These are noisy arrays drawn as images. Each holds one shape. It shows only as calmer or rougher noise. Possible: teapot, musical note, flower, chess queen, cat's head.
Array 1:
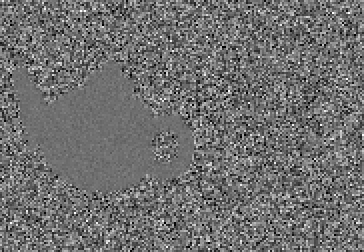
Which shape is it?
teapot
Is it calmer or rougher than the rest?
calmer
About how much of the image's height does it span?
half
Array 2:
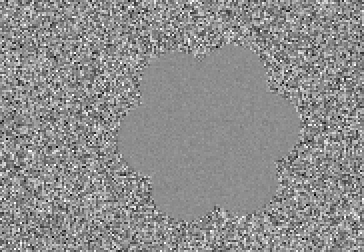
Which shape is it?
flower
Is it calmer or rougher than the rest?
calmer
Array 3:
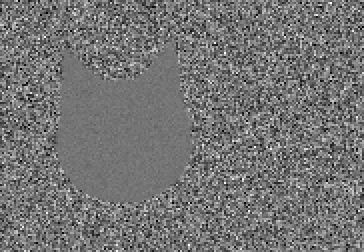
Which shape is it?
cat's head
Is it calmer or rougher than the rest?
calmer
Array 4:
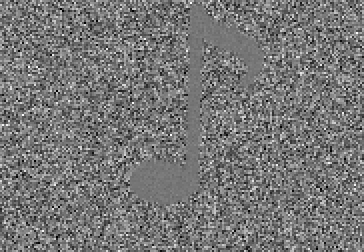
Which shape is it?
musical note
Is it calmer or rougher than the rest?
calmer
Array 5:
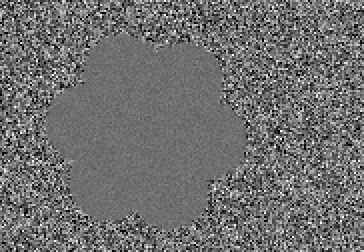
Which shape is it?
flower
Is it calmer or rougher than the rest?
calmer
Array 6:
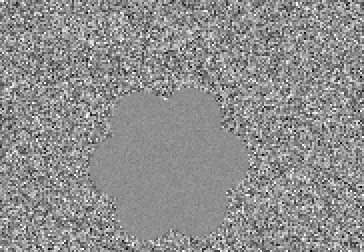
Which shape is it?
flower
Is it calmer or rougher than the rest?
calmer
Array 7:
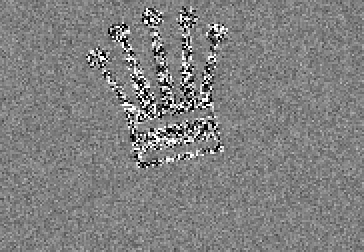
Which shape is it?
chess queen
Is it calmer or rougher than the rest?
rougher
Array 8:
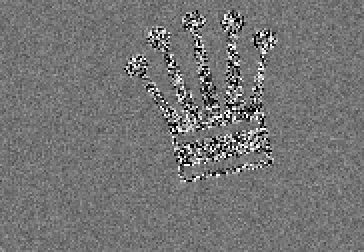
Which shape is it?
chess queen
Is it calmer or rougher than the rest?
rougher
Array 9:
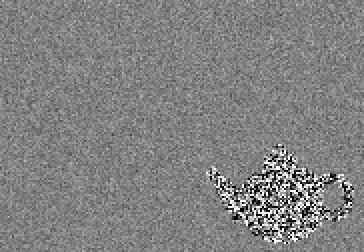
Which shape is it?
teapot
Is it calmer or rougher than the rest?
rougher
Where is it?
bottom right
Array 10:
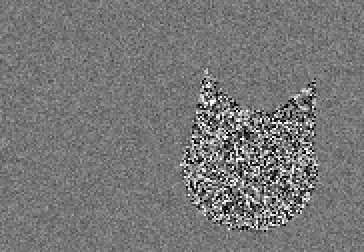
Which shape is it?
cat's head
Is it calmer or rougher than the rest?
rougher
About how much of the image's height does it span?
two thirds
